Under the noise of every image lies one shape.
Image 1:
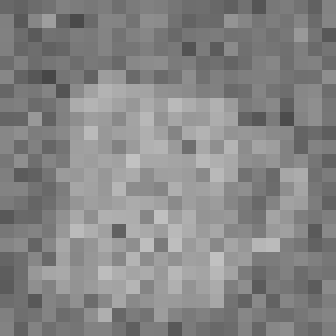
cup
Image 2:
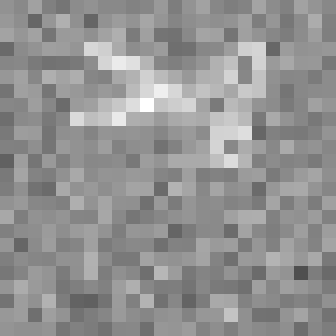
pair of scissors
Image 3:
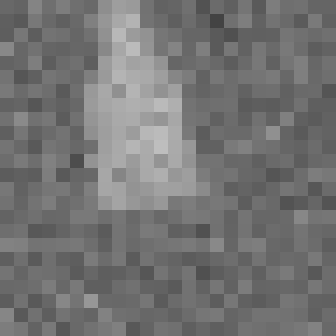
bottle
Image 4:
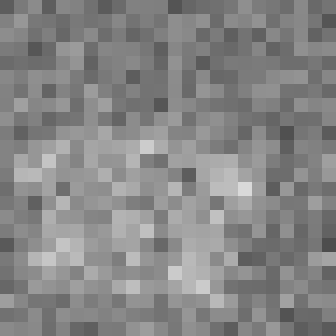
telephone
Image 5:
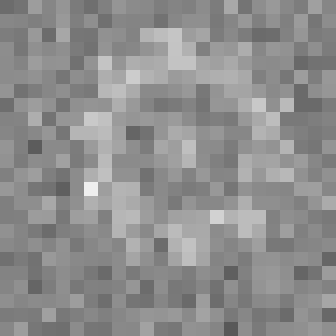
gear
